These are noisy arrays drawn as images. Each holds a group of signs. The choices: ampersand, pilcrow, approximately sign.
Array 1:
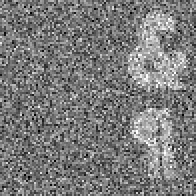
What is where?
top right: ampersand; bottom right: pilcrow
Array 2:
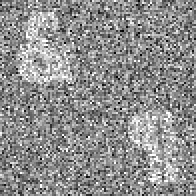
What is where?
top left: ampersand; bottom right: pilcrow
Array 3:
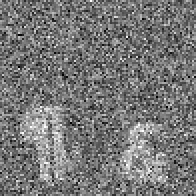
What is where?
bottom left: pilcrow; bottom right: ampersand
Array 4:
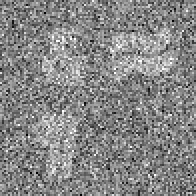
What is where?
top left: ampersand; top right: approximately sign; bottom left: pilcrow
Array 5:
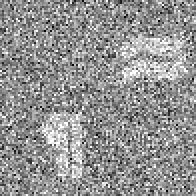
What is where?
top right: approximately sign; bottom left: pilcrow
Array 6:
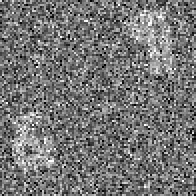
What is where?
top right: pilcrow; bottom left: ampersand
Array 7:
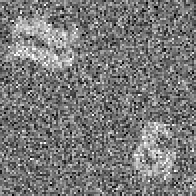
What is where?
top left: approximately sign; bottom right: ampersand
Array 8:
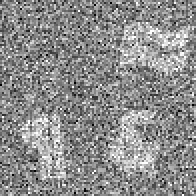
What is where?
top right: approximately sign; bottom left: pilcrow; bottom right: ampersand
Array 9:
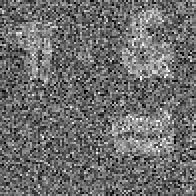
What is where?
top left: pilcrow; top right: ampersand; bottom right: approximately sign
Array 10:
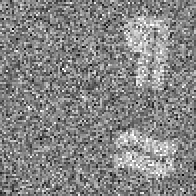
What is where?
top right: pilcrow; bottom right: approximately sign
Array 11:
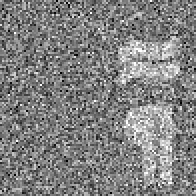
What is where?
top right: approximately sign; bottom right: pilcrow
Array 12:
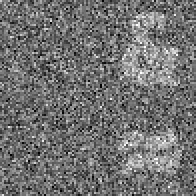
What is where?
top right: ampersand; bottom right: approximately sign
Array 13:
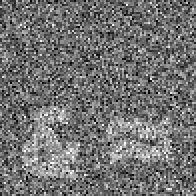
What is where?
bottom left: ampersand; bottom right: approximately sign
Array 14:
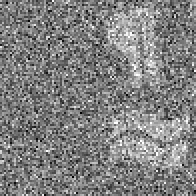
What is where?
top right: pilcrow; bottom right: approximately sign
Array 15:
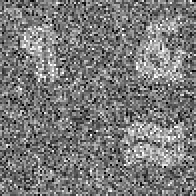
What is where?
top left: pilcrow; top right: ampersand; bottom right: approximately sign
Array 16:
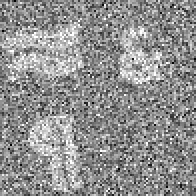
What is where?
top left: approximately sign; top right: ampersand; bottom left: pilcrow
